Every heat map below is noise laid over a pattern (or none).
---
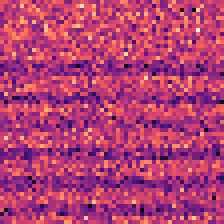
bands of rows
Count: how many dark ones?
6
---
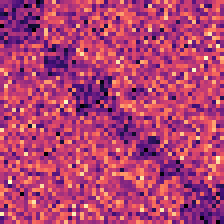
blocks along the diagonal
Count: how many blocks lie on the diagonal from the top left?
7
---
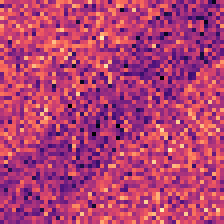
a diagonal band
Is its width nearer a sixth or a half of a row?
a half
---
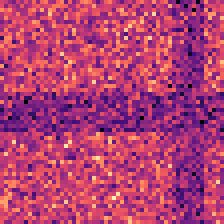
bands of rows crossing bands of columns
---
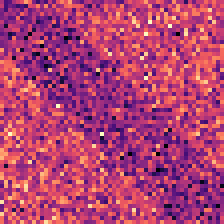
a diagonal band
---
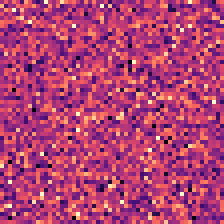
only noise
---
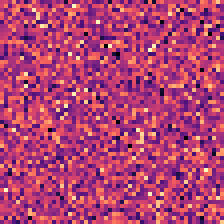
only noise
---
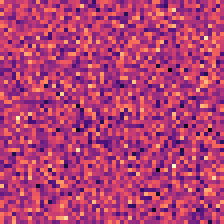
only noise
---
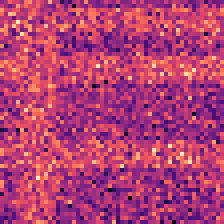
bands of rows crossing bands of columns
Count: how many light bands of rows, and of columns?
3 and 1
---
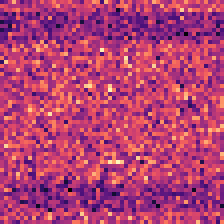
bands of rows
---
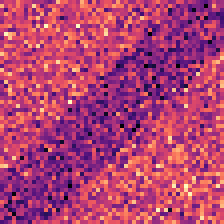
a diagonal band
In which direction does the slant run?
bottom left to top right
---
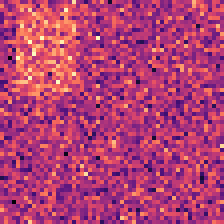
one block
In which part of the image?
top left
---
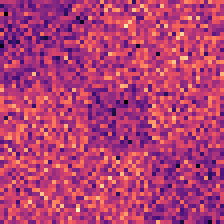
blocks along the diagonal
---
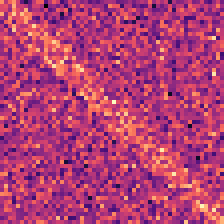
a diagonal band
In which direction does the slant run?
top left to bottom right
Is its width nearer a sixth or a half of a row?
a sixth
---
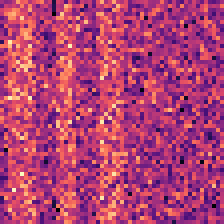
bands of columns
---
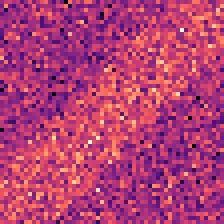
a diagonal band
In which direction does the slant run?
bottom left to top right
